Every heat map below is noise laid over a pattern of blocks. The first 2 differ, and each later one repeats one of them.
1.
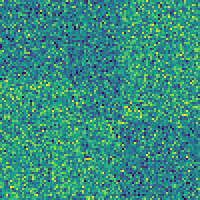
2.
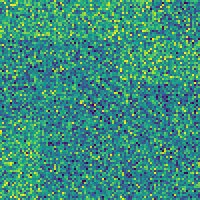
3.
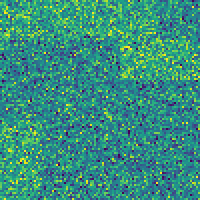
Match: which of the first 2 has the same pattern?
2
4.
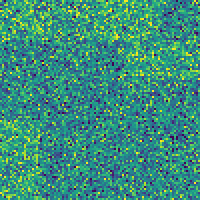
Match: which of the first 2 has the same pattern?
2
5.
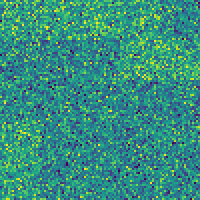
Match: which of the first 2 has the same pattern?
2
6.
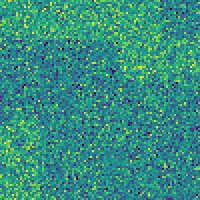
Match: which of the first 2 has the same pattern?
2
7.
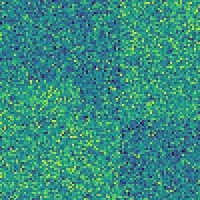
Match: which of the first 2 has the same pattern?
1
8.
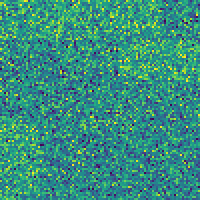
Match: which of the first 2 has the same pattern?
2
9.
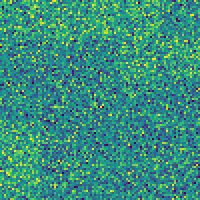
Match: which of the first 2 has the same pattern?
2
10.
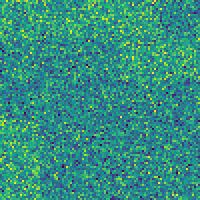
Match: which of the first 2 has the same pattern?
2
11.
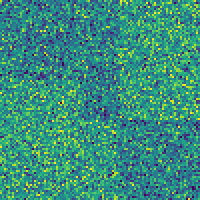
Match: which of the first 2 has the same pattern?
1
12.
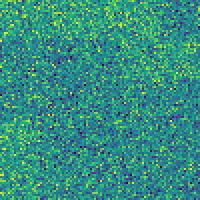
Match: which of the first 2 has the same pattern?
2
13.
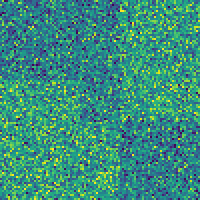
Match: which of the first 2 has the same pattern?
1
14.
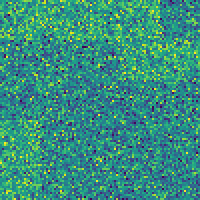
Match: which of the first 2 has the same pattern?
2
